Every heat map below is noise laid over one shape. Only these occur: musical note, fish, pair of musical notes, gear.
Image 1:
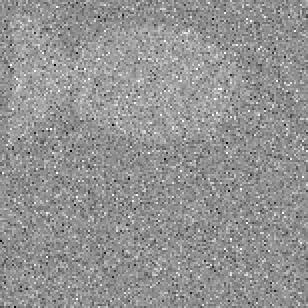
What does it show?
light fish
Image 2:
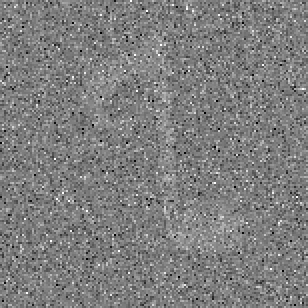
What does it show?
light musical note
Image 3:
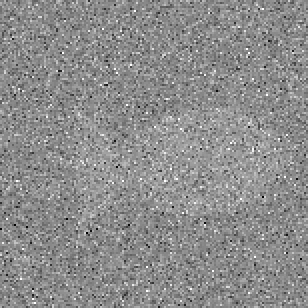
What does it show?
light fish
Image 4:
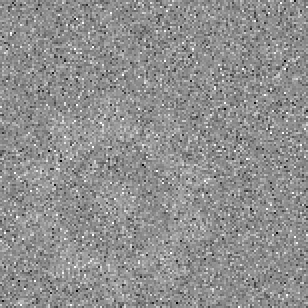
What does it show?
light gear
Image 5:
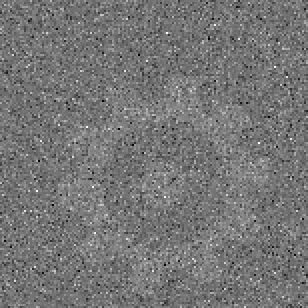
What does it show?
light gear
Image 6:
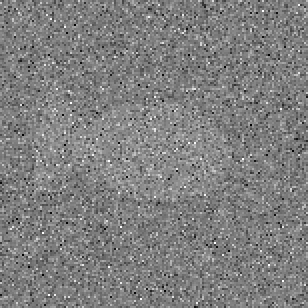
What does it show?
light fish
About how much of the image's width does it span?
two thirds
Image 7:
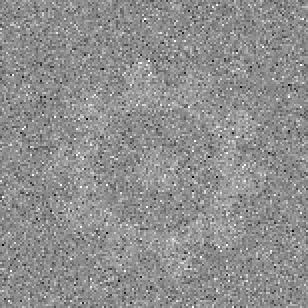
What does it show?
light gear
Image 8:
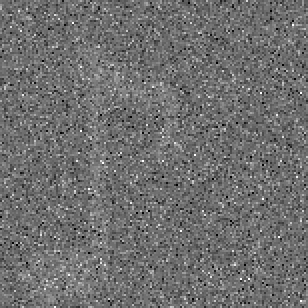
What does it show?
light musical note
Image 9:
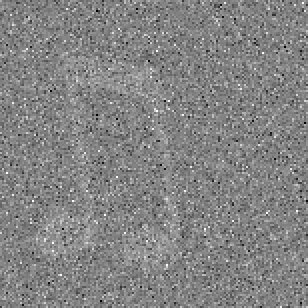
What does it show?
light pair of musical notes
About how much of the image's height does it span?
two thirds
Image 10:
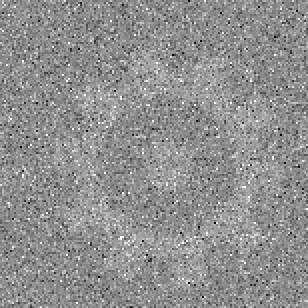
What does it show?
light gear
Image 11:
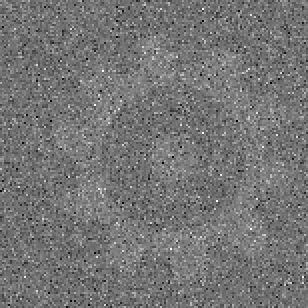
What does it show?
light gear
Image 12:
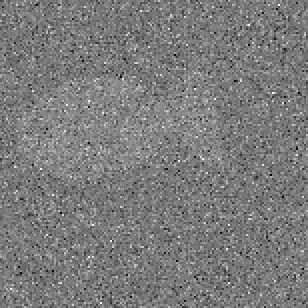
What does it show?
light fish
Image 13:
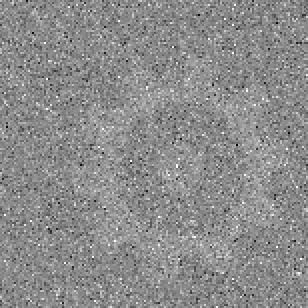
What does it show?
light gear
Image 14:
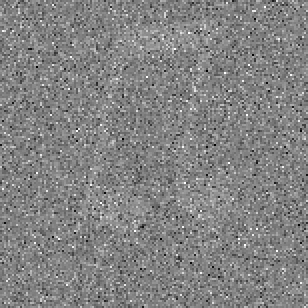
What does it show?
light pair of musical notes
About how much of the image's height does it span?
two thirds
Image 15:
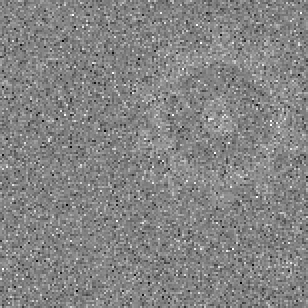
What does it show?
light gear
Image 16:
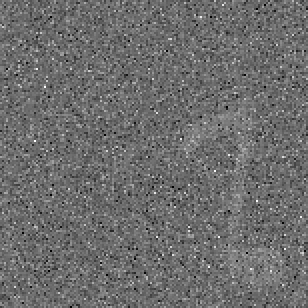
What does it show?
light musical note
